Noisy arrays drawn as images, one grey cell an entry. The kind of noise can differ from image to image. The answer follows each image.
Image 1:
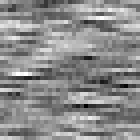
streaked along the rows
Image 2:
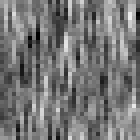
streaked along the columns
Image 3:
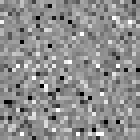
heavy tails
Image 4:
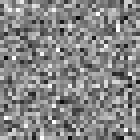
independent entries
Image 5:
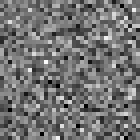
independent entries
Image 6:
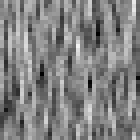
streaked along the columns
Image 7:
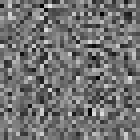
low rank plus noise
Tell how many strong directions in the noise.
three or four
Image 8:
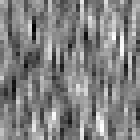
streaked along the columns
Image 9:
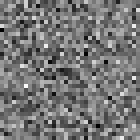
independent entries
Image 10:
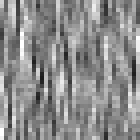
streaked along the columns
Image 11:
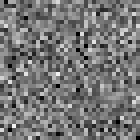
independent entries
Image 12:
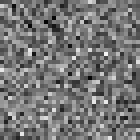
independent entries
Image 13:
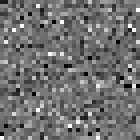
heavy tails
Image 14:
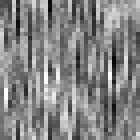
streaked along the columns
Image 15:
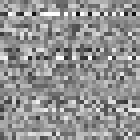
rows of uneven size
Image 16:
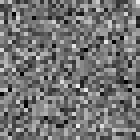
independent entries
